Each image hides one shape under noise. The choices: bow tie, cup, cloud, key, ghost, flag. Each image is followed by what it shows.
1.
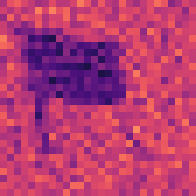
flag
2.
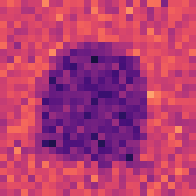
ghost
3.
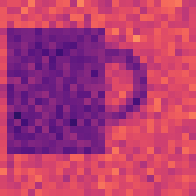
cup
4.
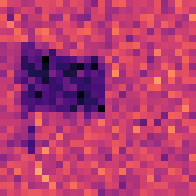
flag
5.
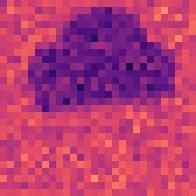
cloud
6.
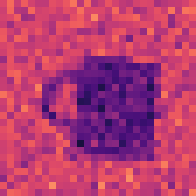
cup
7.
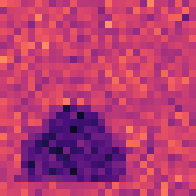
cloud
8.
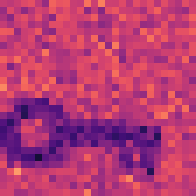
key
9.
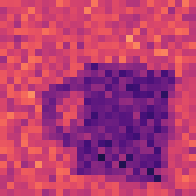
cup
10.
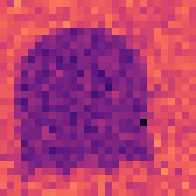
ghost
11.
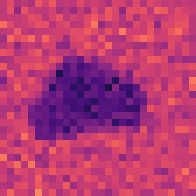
cloud
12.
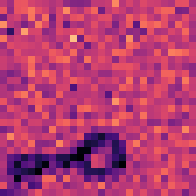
key
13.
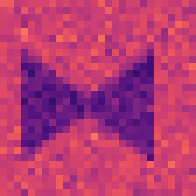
bow tie
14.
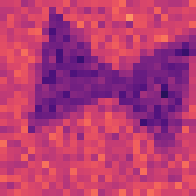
bow tie
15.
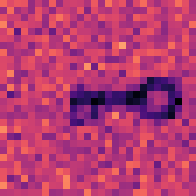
key
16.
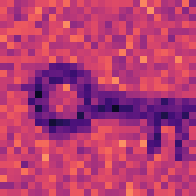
key
